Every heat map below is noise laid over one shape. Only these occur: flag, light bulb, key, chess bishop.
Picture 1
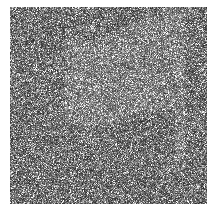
flag
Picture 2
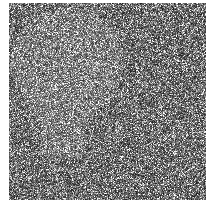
light bulb
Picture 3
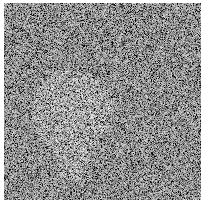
light bulb
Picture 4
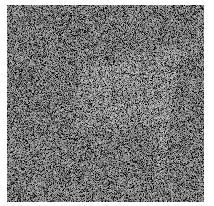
flag
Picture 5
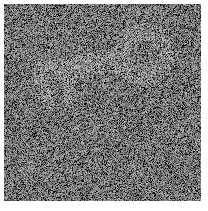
key
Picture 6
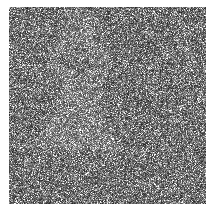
chess bishop
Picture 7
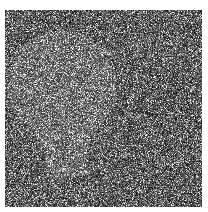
light bulb
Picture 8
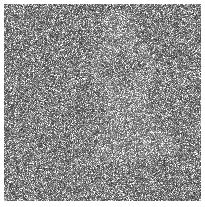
chess bishop
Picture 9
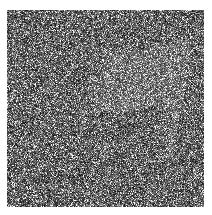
flag
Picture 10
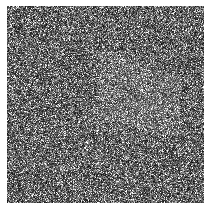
flag
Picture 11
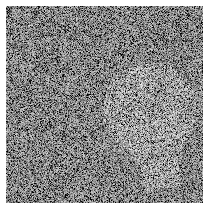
light bulb
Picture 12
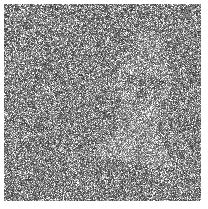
chess bishop
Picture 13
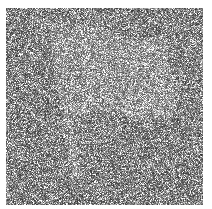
flag
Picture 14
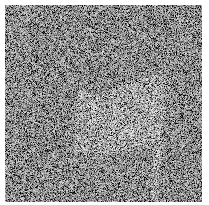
flag
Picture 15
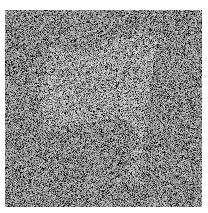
flag
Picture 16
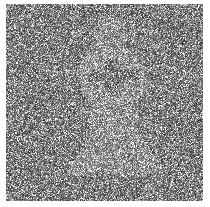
chess bishop
